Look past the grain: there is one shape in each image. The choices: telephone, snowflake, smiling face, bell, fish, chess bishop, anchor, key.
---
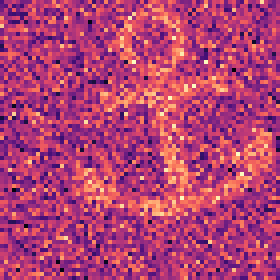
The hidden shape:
anchor
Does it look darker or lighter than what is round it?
lighter
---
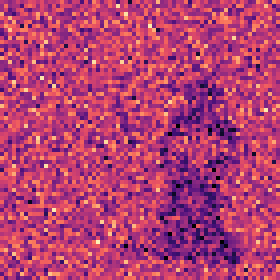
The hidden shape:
chess bishop
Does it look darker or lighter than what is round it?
darker
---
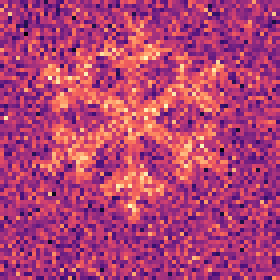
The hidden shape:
snowflake
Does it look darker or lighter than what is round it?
lighter
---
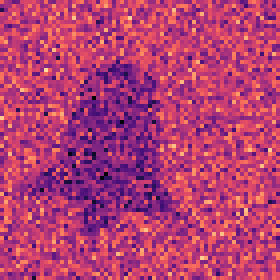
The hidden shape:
bell
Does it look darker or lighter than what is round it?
darker
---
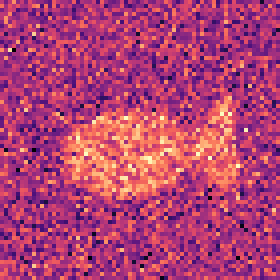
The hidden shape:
fish
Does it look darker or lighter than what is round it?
lighter
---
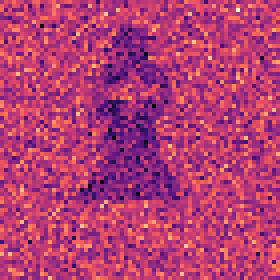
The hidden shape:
chess bishop
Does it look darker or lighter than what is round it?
darker
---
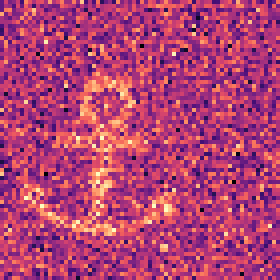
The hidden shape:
anchor
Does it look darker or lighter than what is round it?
lighter
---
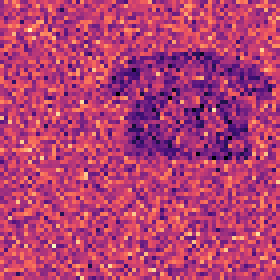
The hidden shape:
telephone
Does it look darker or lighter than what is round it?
darker
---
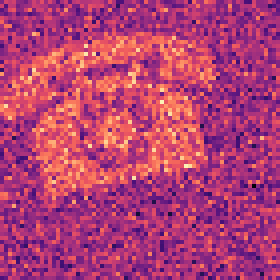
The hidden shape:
telephone
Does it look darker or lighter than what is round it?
lighter
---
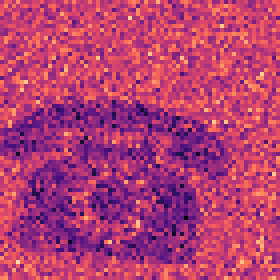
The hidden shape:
telephone
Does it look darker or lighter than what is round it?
darker
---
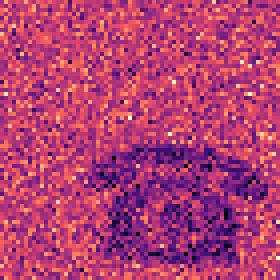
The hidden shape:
telephone
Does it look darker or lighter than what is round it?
darker
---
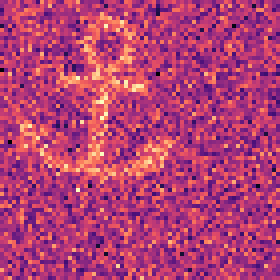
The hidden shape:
anchor
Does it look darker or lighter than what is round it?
lighter
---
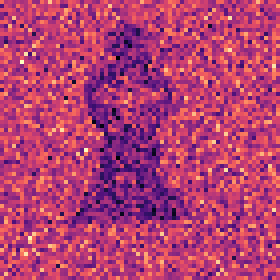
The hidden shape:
chess bishop
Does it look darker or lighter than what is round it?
darker
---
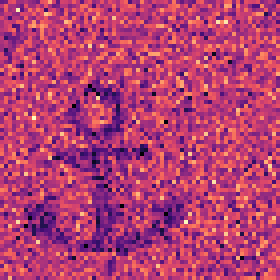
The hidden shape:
anchor
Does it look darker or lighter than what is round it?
darker
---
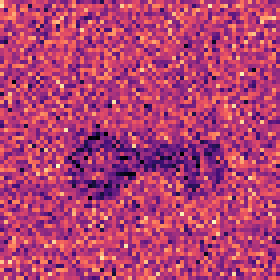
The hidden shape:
key
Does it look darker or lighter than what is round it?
darker
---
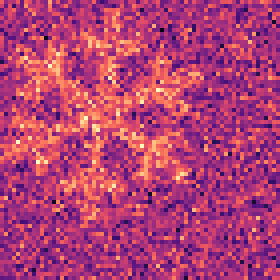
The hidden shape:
snowflake
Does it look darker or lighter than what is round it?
lighter
